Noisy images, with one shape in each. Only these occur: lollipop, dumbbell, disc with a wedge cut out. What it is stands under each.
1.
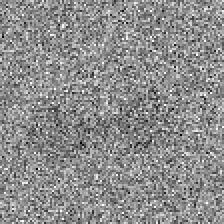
dumbbell
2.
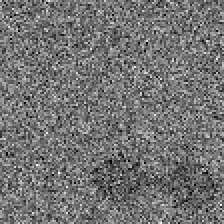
dumbbell
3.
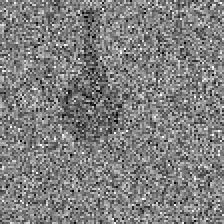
lollipop
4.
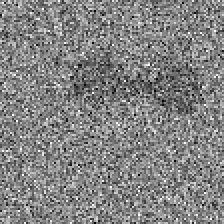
dumbbell
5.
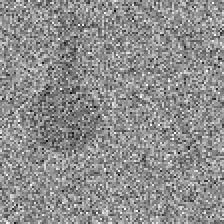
lollipop
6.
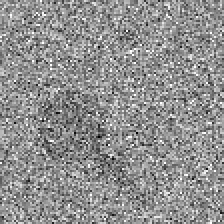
lollipop
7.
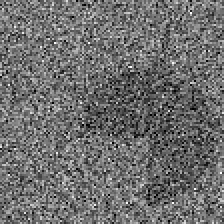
disc with a wedge cut out
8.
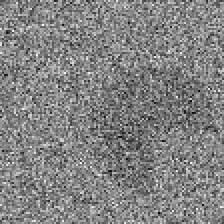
disc with a wedge cut out
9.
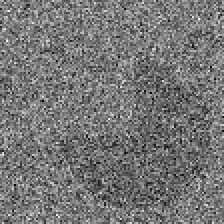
disc with a wedge cut out
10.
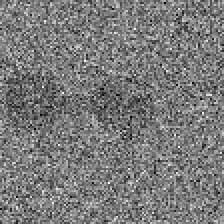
dumbbell
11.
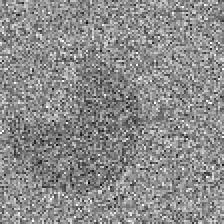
disc with a wedge cut out
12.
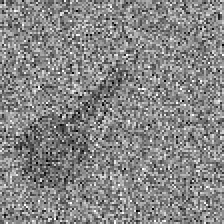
lollipop
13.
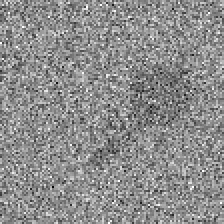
lollipop
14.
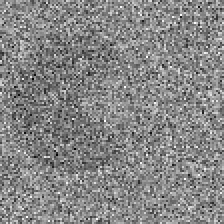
disc with a wedge cut out
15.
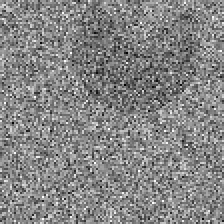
disc with a wedge cut out
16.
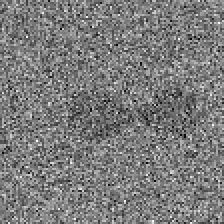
dumbbell
